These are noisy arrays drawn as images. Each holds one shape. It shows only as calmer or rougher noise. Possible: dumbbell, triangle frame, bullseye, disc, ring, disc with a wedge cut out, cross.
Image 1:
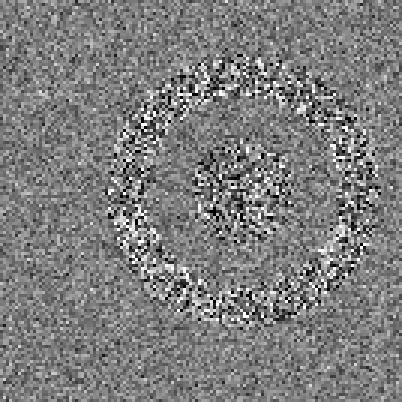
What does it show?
rough bullseye
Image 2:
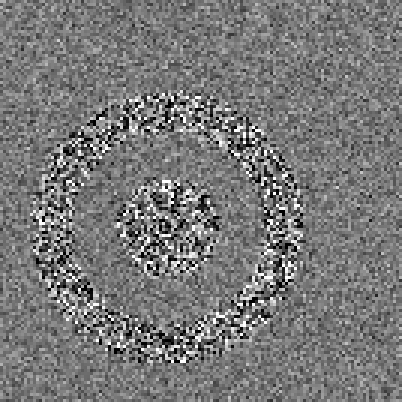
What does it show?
rough bullseye
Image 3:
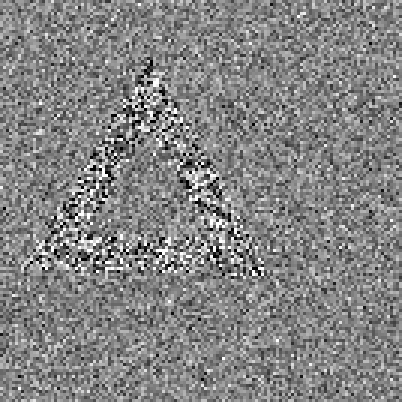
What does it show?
rough triangle frame
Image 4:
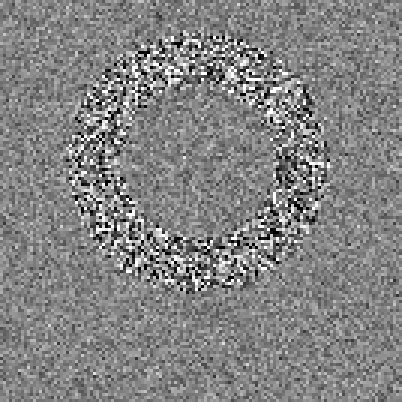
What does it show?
rough ring
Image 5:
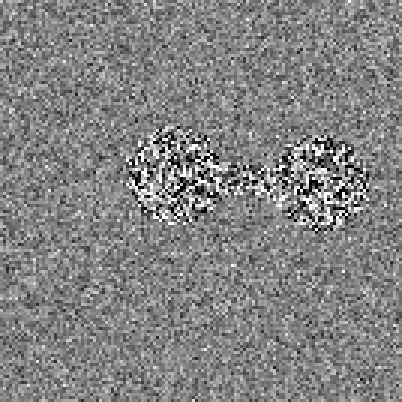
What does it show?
rough dumbbell
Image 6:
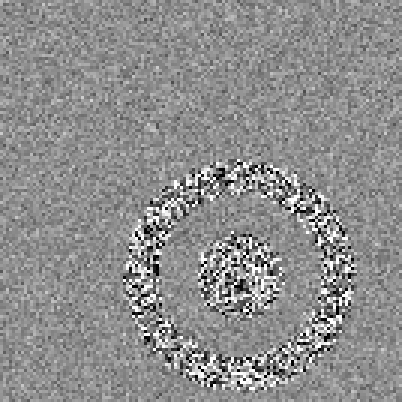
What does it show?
rough bullseye
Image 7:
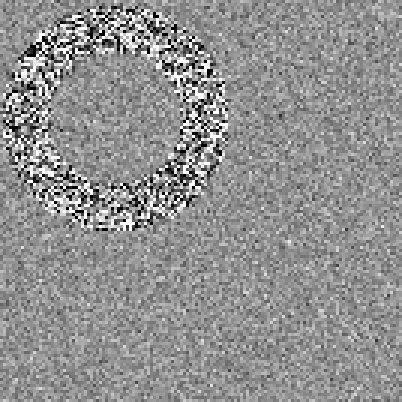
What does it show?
rough ring
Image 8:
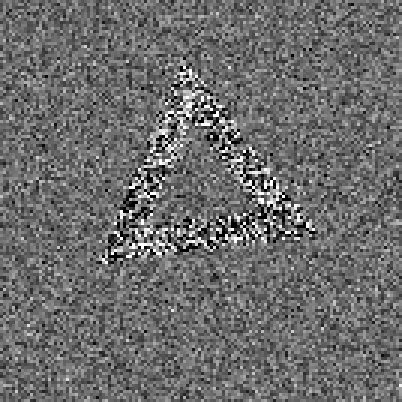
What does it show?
rough triangle frame
